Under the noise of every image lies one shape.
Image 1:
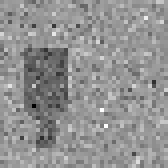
dark bottle
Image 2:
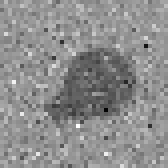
dark light bulb
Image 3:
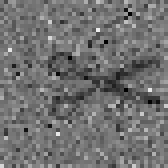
dark pair of scissors
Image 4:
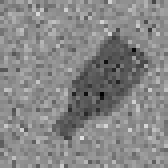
dark bottle
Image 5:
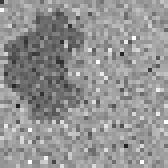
dark car
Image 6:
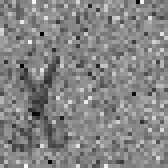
dark pair of scissors
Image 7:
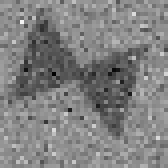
dark bow tie
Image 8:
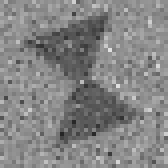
dark bow tie
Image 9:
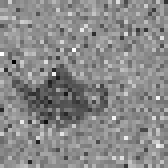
dark teapot
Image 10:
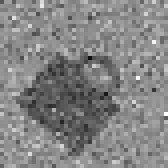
dark cup
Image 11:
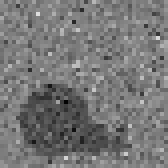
dark pear
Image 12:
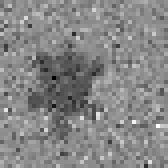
dark turtle
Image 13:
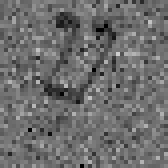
dark pair of musical notes
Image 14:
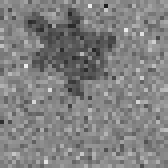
dark turtle
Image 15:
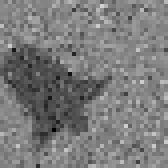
dark bell
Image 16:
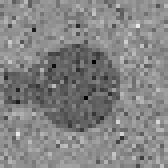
dark light bulb
